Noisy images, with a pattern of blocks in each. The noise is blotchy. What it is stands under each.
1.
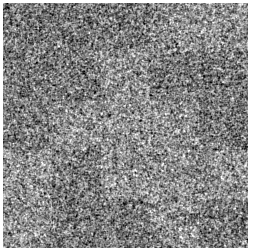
mirrored about the diagonal from the top left
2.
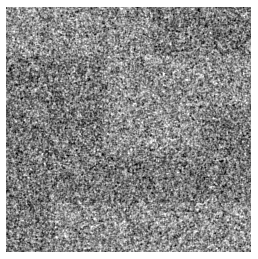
no symmetry
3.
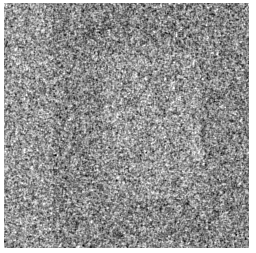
top and bottom mirror each other
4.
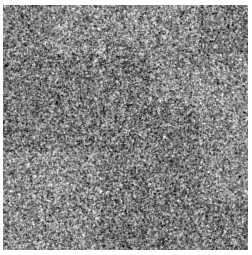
mirrored about the diagonal from the bottom left
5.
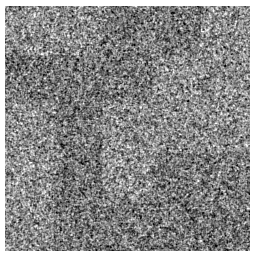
no symmetry
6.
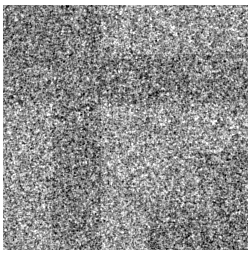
mirrored about the diagonal from the top left
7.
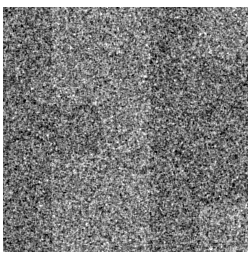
top and bottom mirror each other
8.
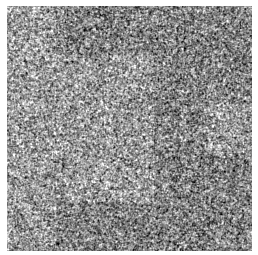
top and bottom mirror each other
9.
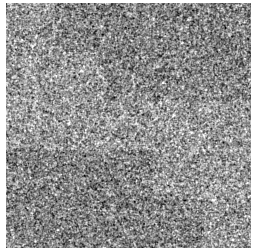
the same after a half turn
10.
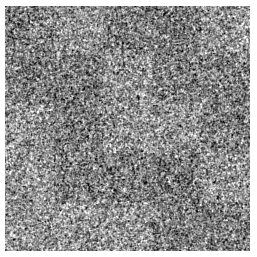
mirrored about the diagonal from the bottom left
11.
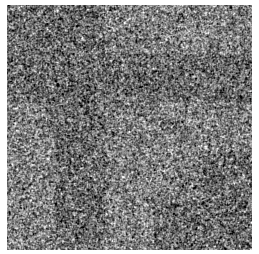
mirrored about the diagonal from the top left
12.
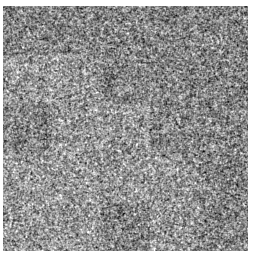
mirrored about the diagonal from the bottom left
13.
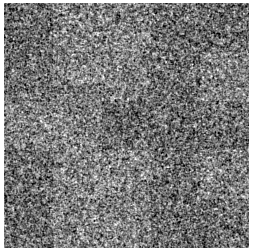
top and bottom mirror each other
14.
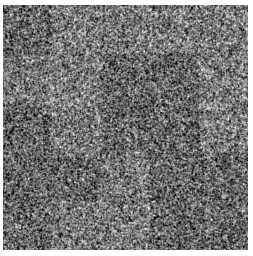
no symmetry
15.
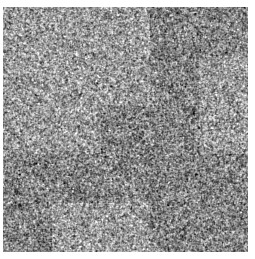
mirrored about the diagonal from the top left
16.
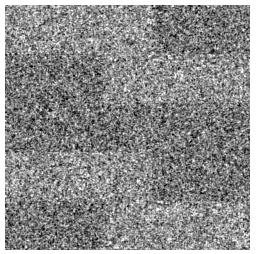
the same after a half turn
